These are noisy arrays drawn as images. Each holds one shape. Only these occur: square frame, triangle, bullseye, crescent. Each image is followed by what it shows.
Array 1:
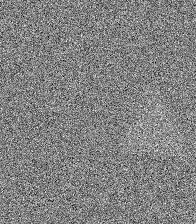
light triangle, middle right
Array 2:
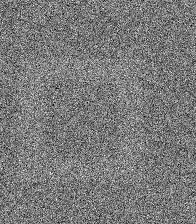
light square frame
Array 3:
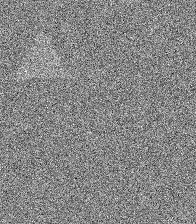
light triangle, top left
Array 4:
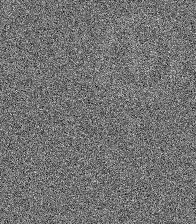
light bullseye
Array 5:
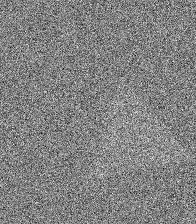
light triangle
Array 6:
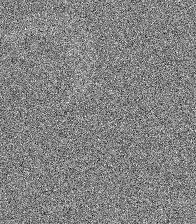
light crescent
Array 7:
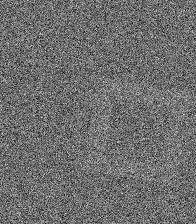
light square frame
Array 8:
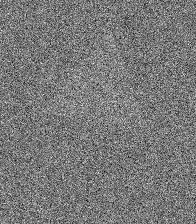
light triangle
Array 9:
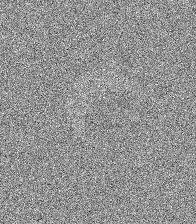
light crescent, centre
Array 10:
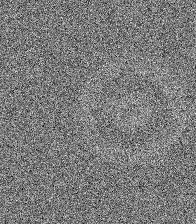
light bullseye
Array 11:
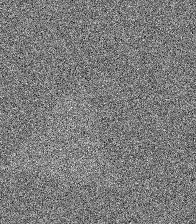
light triangle
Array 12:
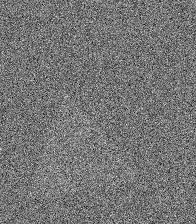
light triangle
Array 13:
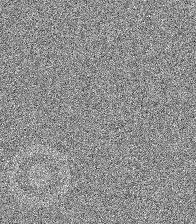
light bullseye, bottom left
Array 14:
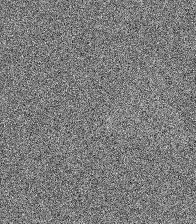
light triangle
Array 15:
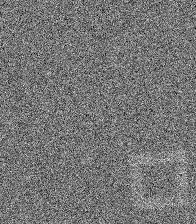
light square frame, bottom right
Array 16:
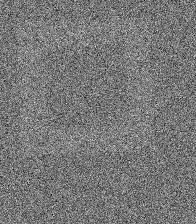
light square frame
